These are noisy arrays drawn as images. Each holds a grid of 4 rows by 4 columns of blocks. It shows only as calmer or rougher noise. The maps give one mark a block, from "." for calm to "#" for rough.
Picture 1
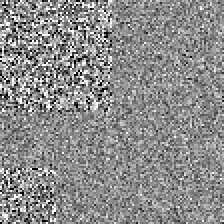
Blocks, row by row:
# # . .
# # . .
. . . .
# . . .
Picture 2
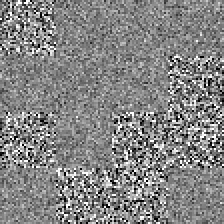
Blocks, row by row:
# . . .
. . . #
# . # #
. # # .
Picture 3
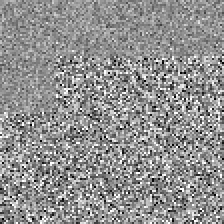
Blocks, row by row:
. . . .
. # # #
# # # #
# # # #
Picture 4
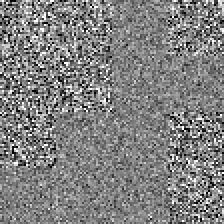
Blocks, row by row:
# # . #
# # . .
# . . #
. . . #
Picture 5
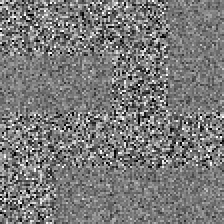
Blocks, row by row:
# # # .
. . # .
# # # #
# . . .
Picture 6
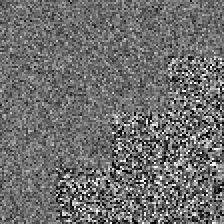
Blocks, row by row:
. . . .
. . . #
. . # #
. # # #
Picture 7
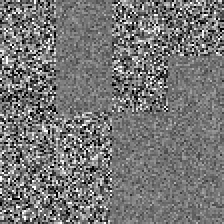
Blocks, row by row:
# . # #
# . # .
# # . .
# # . .
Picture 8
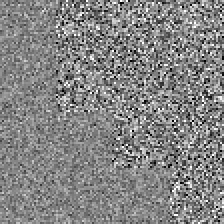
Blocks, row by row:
. # # #
. # # #
. . # #
. . . #
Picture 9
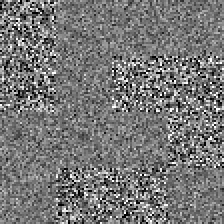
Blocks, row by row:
# . . .
# . # #
. . . #
. # # .
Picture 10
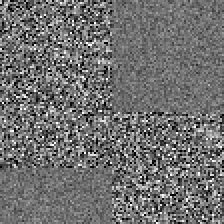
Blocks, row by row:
# # . .
# # . .
# # # #
. . # #
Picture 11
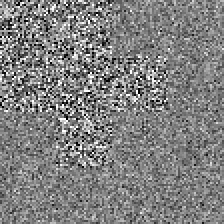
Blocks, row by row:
# # . .
# # # .
. # . .
. . . .
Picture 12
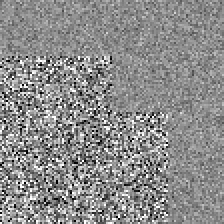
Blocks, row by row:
. . . .
# # . .
# # # .
# # # .
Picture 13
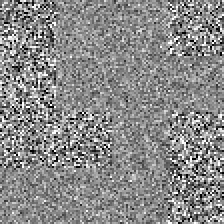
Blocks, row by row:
# . . #
# . . .
# # . #
. . . #
